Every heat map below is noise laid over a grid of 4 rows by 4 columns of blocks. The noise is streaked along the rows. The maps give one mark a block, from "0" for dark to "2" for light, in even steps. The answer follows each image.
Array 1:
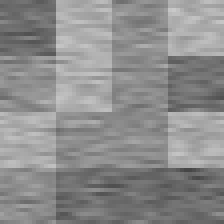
0 2 1 2
1 2 1 0
2 1 1 2
1 0 0 0
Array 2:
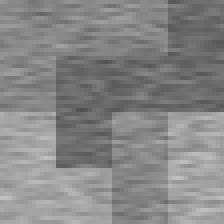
1 1 1 0
1 0 0 0
2 0 1 2
2 2 1 2
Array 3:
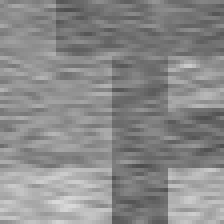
1 0 0 0
1 1 0 1
1 1 0 0
2 2 0 2
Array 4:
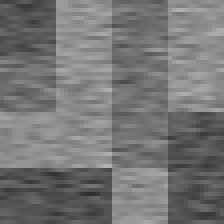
0 2 1 2
1 2 1 2
2 2 1 0
0 0 2 0
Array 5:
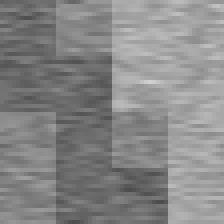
0 1 2 2
0 0 2 2
1 0 1 2
1 0 0 2
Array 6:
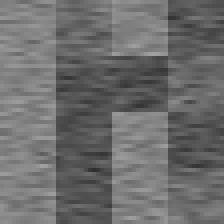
2 1 2 0
2 0 0 1
2 0 2 0
2 0 2 1
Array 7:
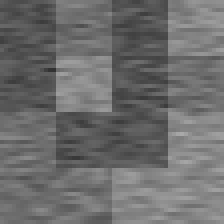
0 1 0 2
0 2 0 1
1 0 0 2
1 1 2 2
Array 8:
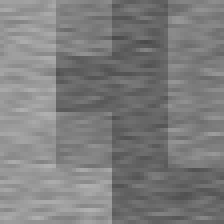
2 1 0 1
2 0 0 1
2 1 0 1
2 2 0 0
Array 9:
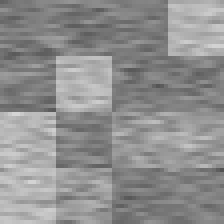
0 0 0 2
0 2 0 0
2 0 1 1
2 1 0 0
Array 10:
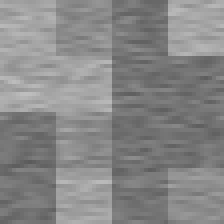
2 1 0 2
2 2 0 0
0 1 0 0
0 2 0 1
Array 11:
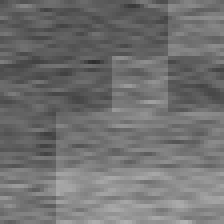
0 0 0 1
0 0 1 0
0 1 1 1
1 2 2 2
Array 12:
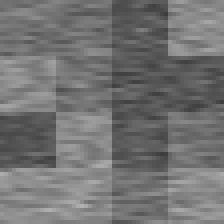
1 1 0 2
2 1 0 0
0 2 0 1
2 2 1 2
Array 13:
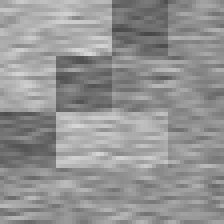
2 2 0 1
2 0 1 1
0 2 2 1
1 1 1 1
